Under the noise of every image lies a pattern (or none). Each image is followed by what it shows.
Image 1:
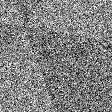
spokes from one point
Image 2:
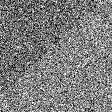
a sharp edge
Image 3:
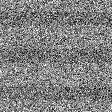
horizontal stripes
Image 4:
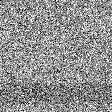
one horizontal stripe
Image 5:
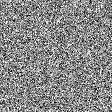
only noise
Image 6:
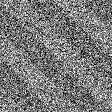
diagonal stripes
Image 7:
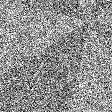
spokes from one point
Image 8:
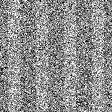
vertical stripes
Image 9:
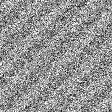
diagonal stripes
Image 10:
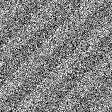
diagonal stripes
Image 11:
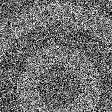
rings round one point
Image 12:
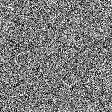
only noise
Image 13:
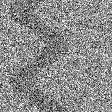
a wavy band
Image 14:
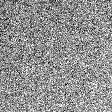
a smooth slope
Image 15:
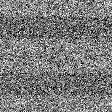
horizontal stripes
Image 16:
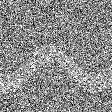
a wavy band
